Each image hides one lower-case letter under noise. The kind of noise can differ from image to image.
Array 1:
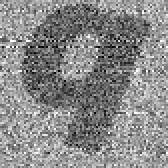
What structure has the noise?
rows of uneven size
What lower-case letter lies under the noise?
q
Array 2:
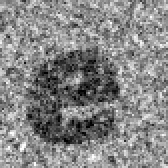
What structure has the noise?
blotchy
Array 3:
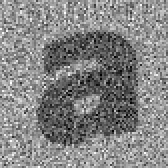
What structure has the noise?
low rank plus noise
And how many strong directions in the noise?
three or four
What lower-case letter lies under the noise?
a
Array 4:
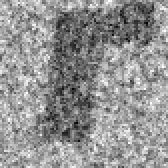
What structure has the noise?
blotchy
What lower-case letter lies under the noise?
r
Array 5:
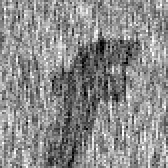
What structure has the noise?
streaked along the columns
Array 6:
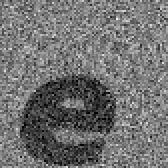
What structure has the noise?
low rank plus noise
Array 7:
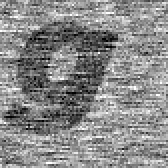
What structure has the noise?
streaked along the rows
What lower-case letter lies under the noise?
g
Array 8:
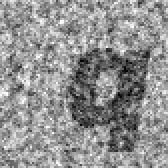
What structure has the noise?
blotchy
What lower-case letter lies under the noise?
q
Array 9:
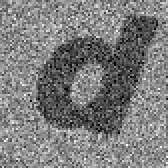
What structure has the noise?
independent entries
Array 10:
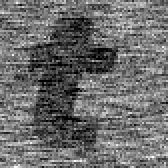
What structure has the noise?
streaked along the rows
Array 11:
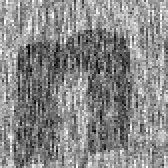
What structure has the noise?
streaked along the columns
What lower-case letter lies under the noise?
n
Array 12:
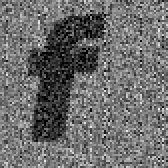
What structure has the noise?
columns of uneven size
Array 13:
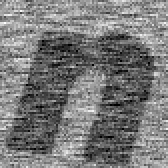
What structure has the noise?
streaked along the rows
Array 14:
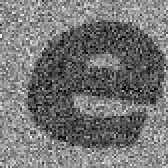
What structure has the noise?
low rank plus noise
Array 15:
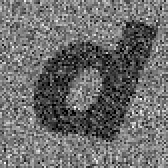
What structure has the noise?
low rank plus noise
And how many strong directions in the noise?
two
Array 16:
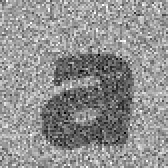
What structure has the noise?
independent entries
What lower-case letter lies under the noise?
a
